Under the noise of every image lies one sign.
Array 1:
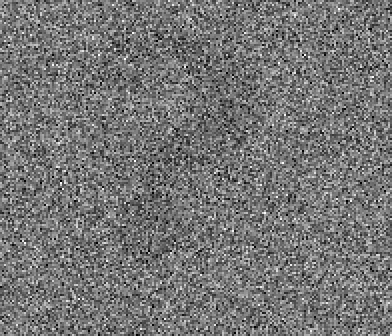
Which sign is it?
question mark
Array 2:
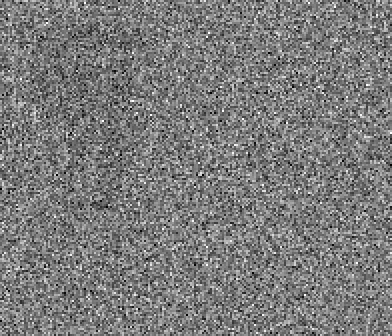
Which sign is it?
pilcrow
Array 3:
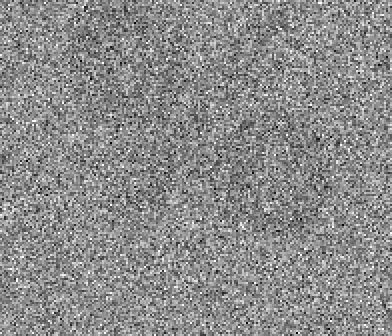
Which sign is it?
percent sign
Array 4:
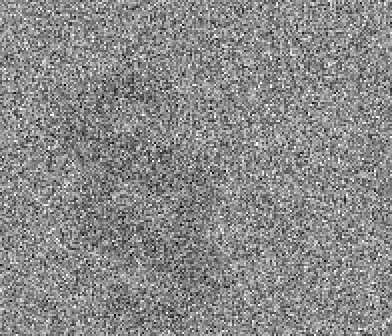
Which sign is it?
section sign
